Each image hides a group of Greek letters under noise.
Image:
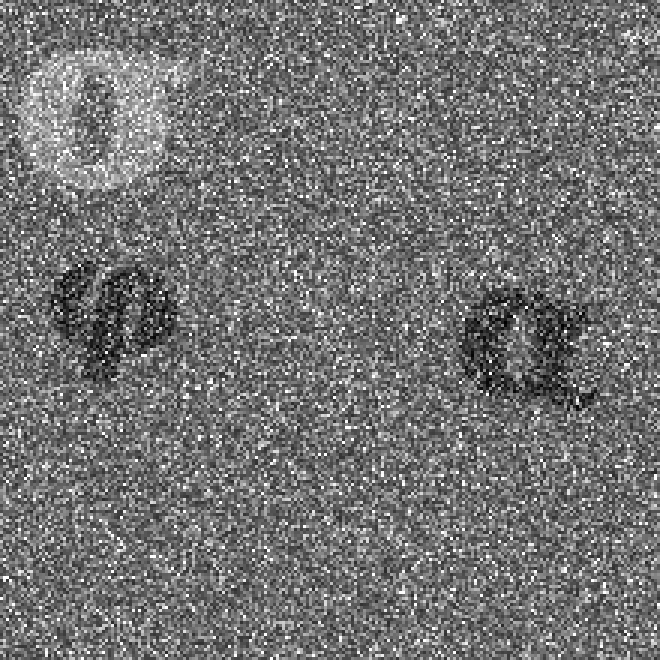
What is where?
top left: light sigma; middle left: dark phi; middle right: dark alpha
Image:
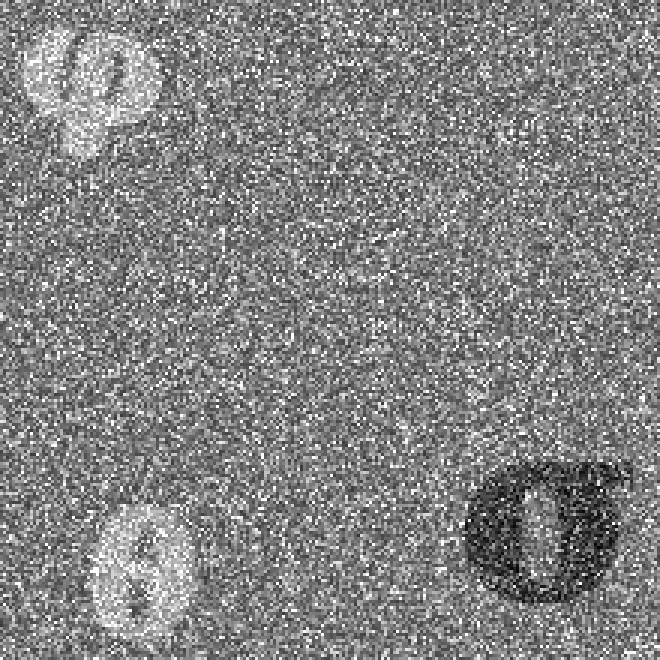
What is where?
top left: light phi; bottom left: light theta; bottom right: dark sigma
